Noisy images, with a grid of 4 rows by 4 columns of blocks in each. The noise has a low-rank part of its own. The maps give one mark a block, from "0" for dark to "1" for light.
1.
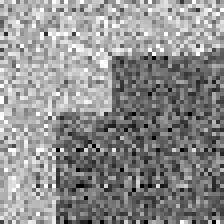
1 1 1 1
1 1 0 0
1 0 0 0
1 0 0 0
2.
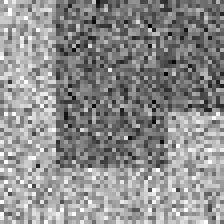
1 0 0 0
1 0 0 0
1 0 0 1
1 1 1 1
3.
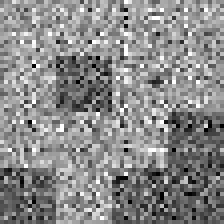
1 1 1 1
1 0 1 1
1 1 1 0
0 1 0 0
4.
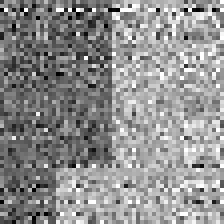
0 0 1 1
0 0 1 1
0 0 1 1
0 1 1 1
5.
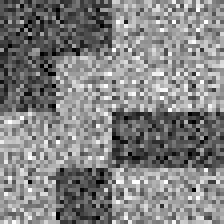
0 0 1 1
0 1 1 1
1 1 0 0
1 0 1 1
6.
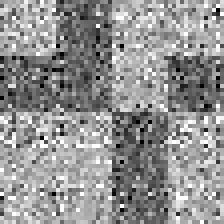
1 0 1 1
0 0 1 0
1 1 0 1
1 1 0 1
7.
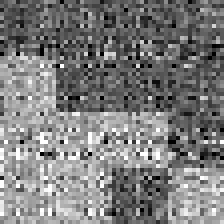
0 0 0 0
1 0 0 0
1 1 1 0
1 1 0 1
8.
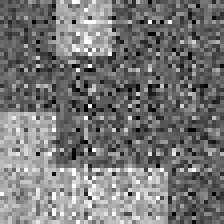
0 1 0 0
0 0 0 0
1 0 0 0
1 1 1 0
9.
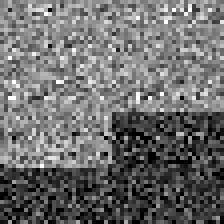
1 1 1 1
1 1 1 1
1 1 0 0
0 0 0 0
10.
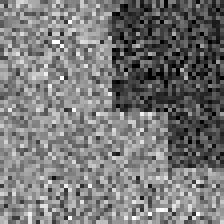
1 1 0 0
1 1 0 0
1 1 1 0
1 1 1 1
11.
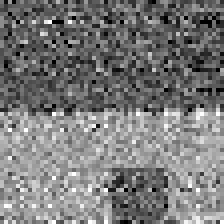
0 0 0 0
0 0 0 0
1 1 1 1
1 1 0 1
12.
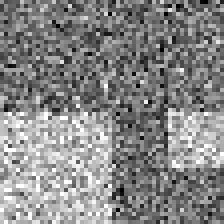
0 0 0 0
0 0 0 0
1 1 0 1
1 1 0 0
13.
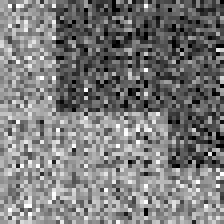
1 0 0 0
1 0 0 0
1 1 1 0
1 1 1 1
